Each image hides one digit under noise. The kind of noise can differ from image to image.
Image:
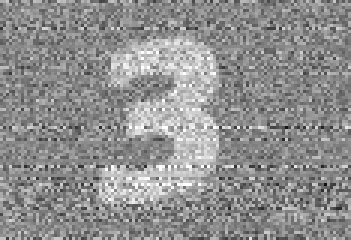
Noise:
rows of uneven size
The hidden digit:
3
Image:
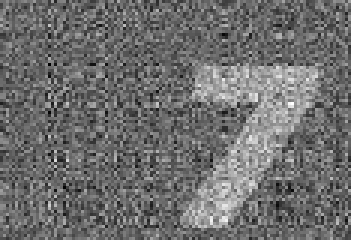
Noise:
low rank plus noise
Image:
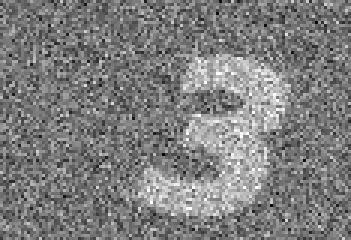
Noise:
independent entries
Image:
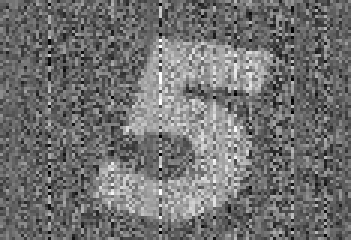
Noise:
columns of uneven size
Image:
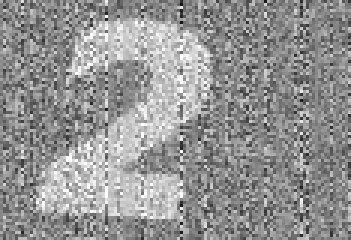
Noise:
columns of uneven size
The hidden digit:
2
